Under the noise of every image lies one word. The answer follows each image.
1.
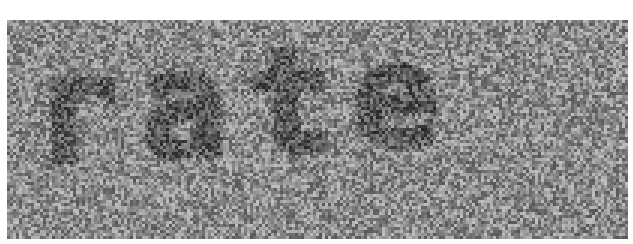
rate
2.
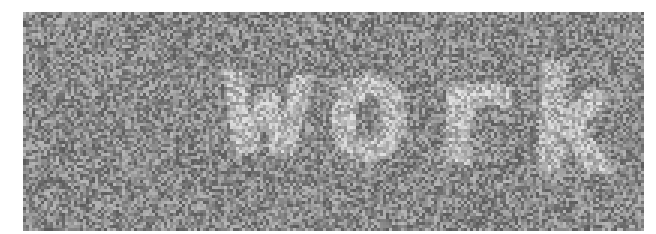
work
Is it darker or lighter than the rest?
lighter
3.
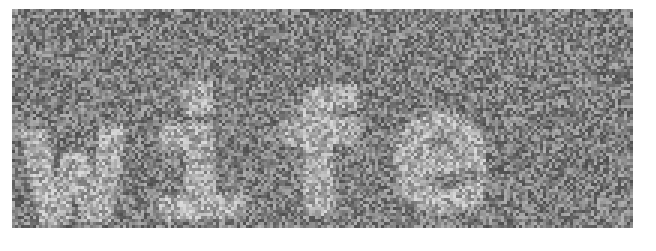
wife
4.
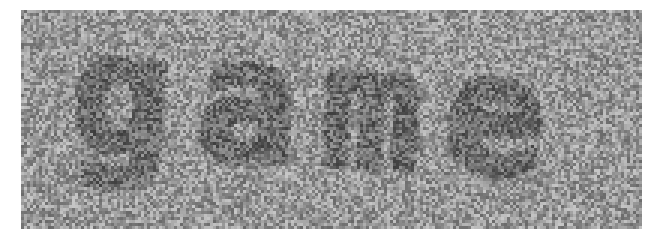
game
